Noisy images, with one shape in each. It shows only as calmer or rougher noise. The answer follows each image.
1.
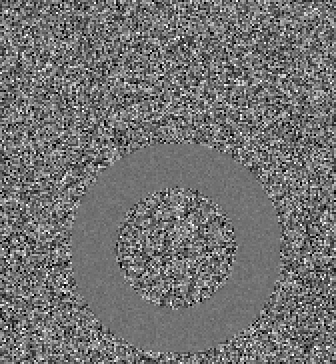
ring
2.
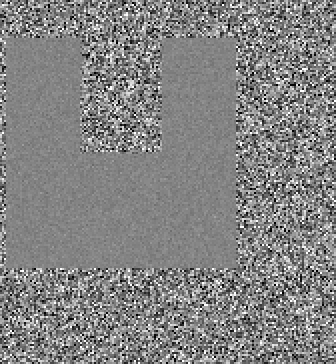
square with a notch
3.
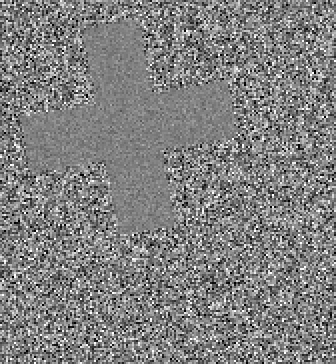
cross
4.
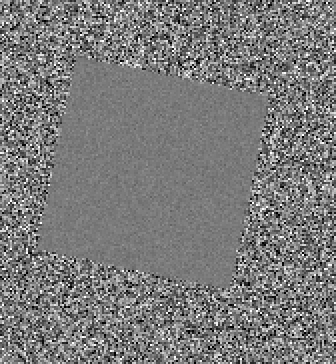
square
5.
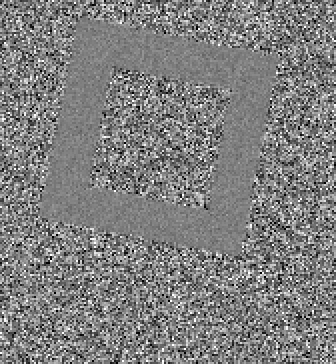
square frame
